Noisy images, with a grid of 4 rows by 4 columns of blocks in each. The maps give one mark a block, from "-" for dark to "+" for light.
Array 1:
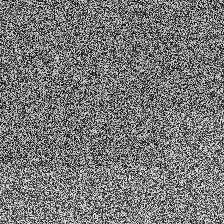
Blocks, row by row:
- - - -
- - - -
- - - +
+ + + +
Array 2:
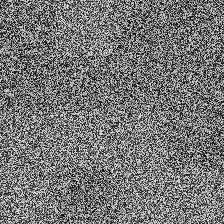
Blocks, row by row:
- + - -
- - - -
+ + + -
+ - + +
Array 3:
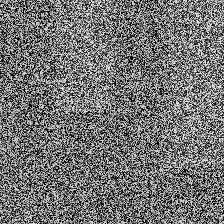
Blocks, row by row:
- + - +
- + - +
- - - +
- - - -
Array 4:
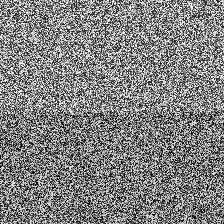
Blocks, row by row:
+ + + +
+ + + +
- - - -
- - - -
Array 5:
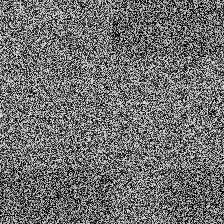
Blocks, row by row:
+ + - -
+ + + +
+ + + +
- - + -
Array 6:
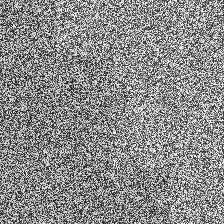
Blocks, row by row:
- + + +
- - + +
- - + +
- - - +
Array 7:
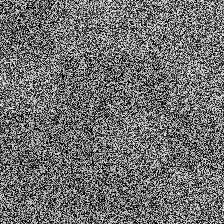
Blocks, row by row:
- + + +
+ - - +
- - + -
- - - +
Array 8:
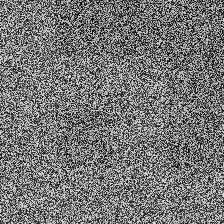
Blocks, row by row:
+ - - -
+ + + -
+ - + -
+ + + +
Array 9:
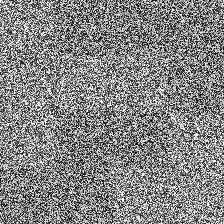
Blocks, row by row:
+ - - -
+ + + -
+ - - +
- - + +
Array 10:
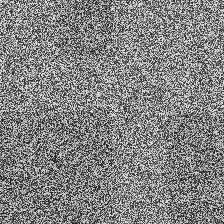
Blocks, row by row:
+ - + +
+ + + +
- - + -
- - + -
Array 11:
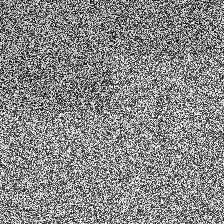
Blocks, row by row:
- - - -
- - + +
+ + + +
+ + + +
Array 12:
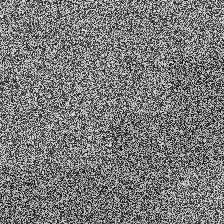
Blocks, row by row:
+ + + +
+ + + -
+ + - -
- - - +
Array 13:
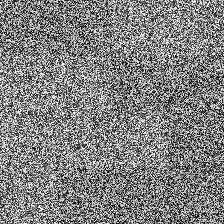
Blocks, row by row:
- - + +
+ + - -
+ + + -
+ - - -
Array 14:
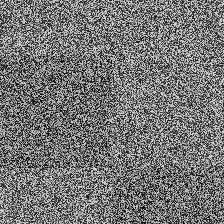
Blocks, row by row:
+ + + +
- - + +
- - + +
+ + - -
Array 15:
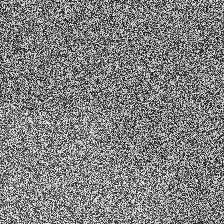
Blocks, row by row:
- - - -
- - - -
+ + - -
+ + + -
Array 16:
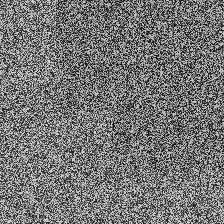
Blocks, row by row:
+ - - -
+ - - -
+ + - -
+ + + +
